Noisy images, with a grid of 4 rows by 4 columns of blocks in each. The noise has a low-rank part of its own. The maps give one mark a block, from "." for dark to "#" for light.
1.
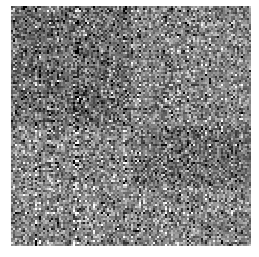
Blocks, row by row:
. . # #
. . # #
# # . .
# # # #
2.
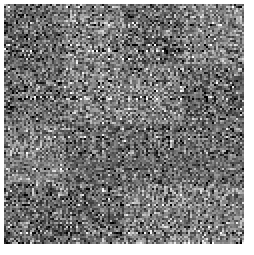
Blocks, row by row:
. # . #
. # # .
# . . .
. . # #
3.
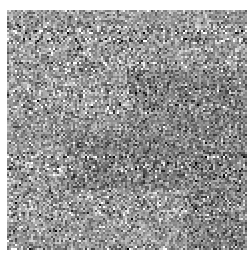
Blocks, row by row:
# # # #
# # . .
# . . .
# # # .
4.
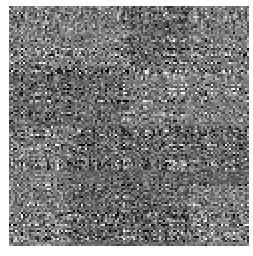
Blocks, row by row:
# # . #
. . # #
# . . .
# . . #
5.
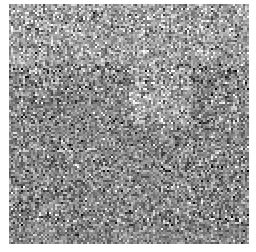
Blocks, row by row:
# # # #
. . # .
. . . .
. . . .
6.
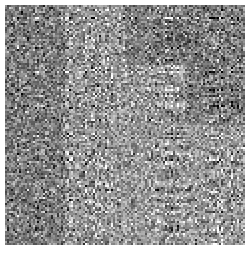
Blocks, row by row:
. # . .
. # # .
. # # #
. # # #
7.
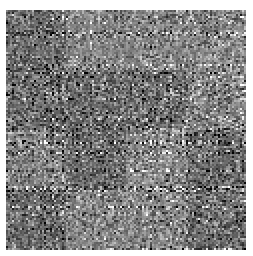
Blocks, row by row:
. # # #
. . . #
# . # .
. # # .
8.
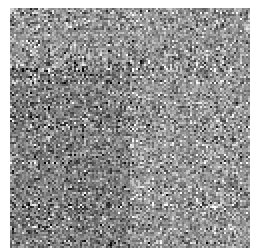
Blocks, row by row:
# # # #
. . # #
. . # #
. . # #
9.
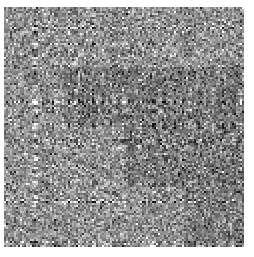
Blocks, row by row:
# # # #
# . . .
# # . .
# # # .
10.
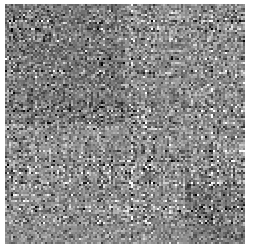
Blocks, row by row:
. . # #
. . # #
# # # #
# # # .
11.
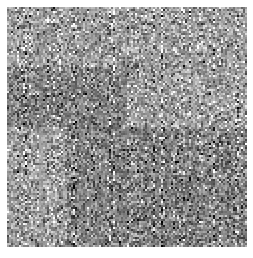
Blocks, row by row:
# # # #
. . # #
# . . .
# . . .
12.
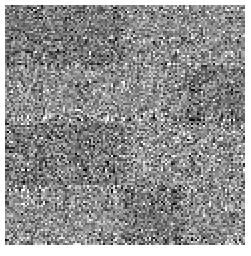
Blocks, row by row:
. . # #
# # # .
. . # #
# # . #
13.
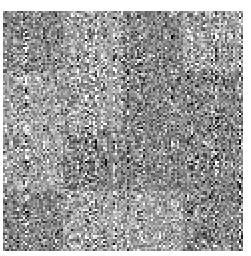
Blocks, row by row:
. # . #
# # . .
# . . .
. # # .
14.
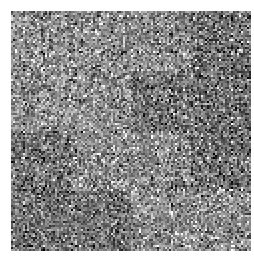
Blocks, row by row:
# # # .
# # . .
. # # .
. . # #
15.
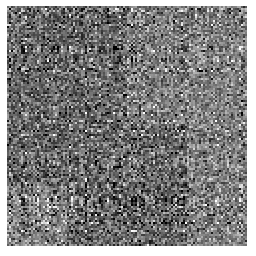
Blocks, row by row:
. . # #
. . # #
. . . #
# . . #
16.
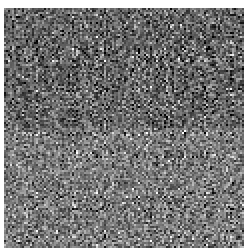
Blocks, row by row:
. . . .
. . . .
# # # #
# # # #
